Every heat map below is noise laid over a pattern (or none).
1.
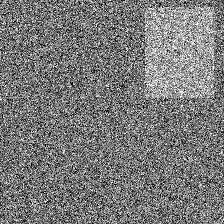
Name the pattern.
one block
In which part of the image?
top right
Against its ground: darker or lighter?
lighter
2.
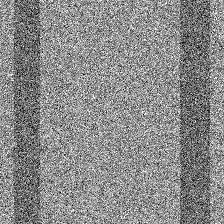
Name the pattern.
bands of columns
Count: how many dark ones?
2
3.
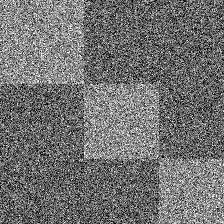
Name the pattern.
blocks along the diagonal
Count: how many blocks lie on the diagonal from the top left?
3
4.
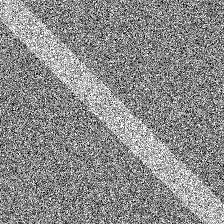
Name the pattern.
a diagonal band
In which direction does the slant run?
top left to bottom right
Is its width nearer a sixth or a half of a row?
a sixth
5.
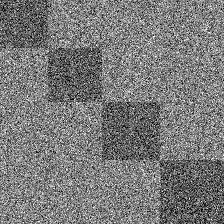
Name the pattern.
blocks along the diagonal
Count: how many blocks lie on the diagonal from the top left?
4
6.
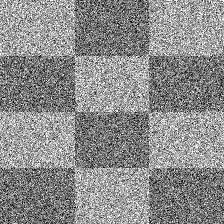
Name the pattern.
a checkerboard
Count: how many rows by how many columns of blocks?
4 by 3
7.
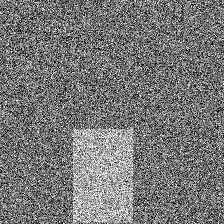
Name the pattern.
one block
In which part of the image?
bottom middle
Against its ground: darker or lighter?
lighter
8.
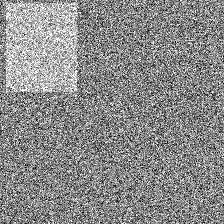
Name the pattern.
one block
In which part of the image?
top left
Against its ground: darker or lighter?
lighter
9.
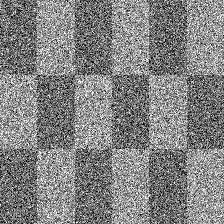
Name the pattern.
a checkerboard
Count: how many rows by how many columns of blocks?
3 by 6
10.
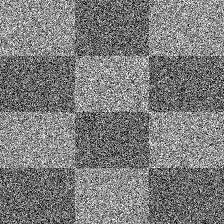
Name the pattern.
a checkerboard
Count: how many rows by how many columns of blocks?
4 by 3
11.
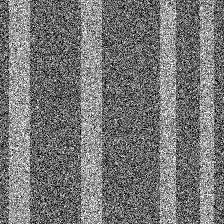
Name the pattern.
bands of columns
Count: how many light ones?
4
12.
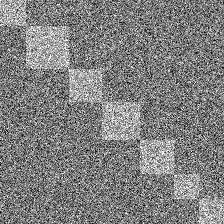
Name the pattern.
blocks along the diagonal
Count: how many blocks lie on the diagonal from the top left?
7
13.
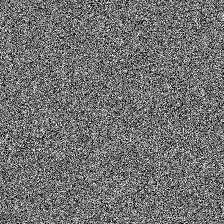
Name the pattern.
only noise
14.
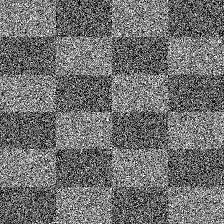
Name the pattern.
a checkerboard
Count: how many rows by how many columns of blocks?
6 by 4
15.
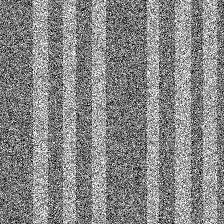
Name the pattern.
bands of columns
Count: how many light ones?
6
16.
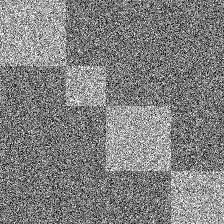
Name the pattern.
blocks along the diagonal
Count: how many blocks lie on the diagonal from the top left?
4
